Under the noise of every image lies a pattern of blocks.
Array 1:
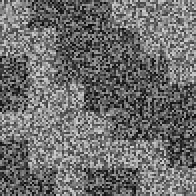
mirrored about the diagonal from the bottom left
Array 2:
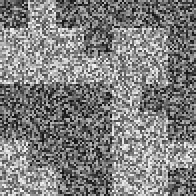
mirrored about the diagonal from the bottom left
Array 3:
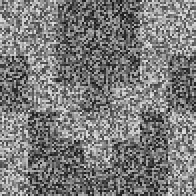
left and right mirror each other
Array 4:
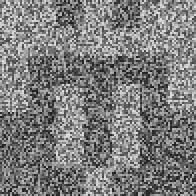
left and right mirror each other
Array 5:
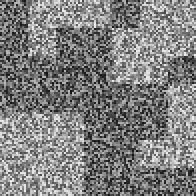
mirrored about the diagonal from the bottom left
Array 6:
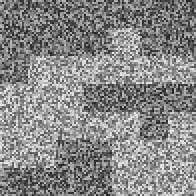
no symmetry
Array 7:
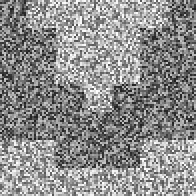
left and right mirror each other
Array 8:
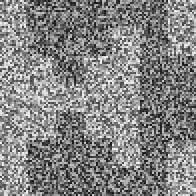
top and bottom mirror each other
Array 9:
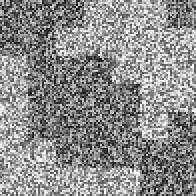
mirrored about the diagonal from the bottom left
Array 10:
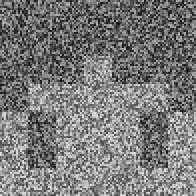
left and right mirror each other
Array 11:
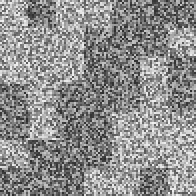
the same after a half turn
